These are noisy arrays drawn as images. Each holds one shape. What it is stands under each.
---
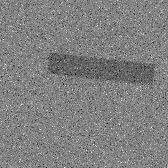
bar
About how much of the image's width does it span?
two thirds
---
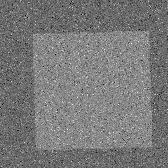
square
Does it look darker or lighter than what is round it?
lighter
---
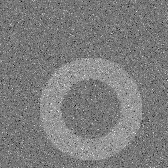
ring
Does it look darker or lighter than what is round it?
lighter
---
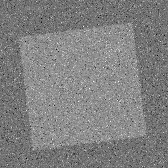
square
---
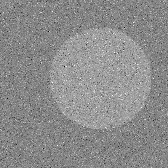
disc
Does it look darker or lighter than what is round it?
lighter
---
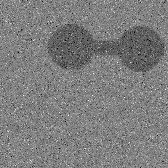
dumbbell
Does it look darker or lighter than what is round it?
darker
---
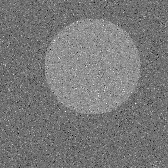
disc
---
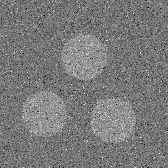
three dots
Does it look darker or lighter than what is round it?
lighter
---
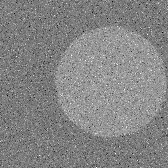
disc
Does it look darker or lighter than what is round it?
lighter
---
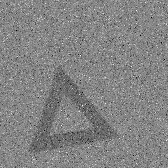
triangle frame
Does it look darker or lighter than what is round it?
darker
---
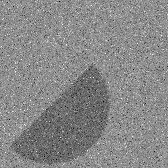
half disc
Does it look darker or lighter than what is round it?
darker
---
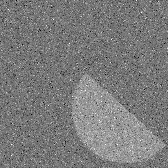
half disc
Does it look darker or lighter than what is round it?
lighter
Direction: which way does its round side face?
down and left
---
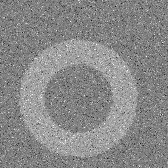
ring
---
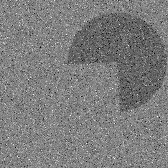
disc with a wedge cut out
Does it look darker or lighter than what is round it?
darker
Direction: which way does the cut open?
down and left
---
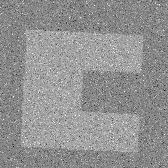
square with a notch
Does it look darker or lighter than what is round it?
lighter
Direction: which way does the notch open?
right
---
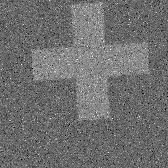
cross
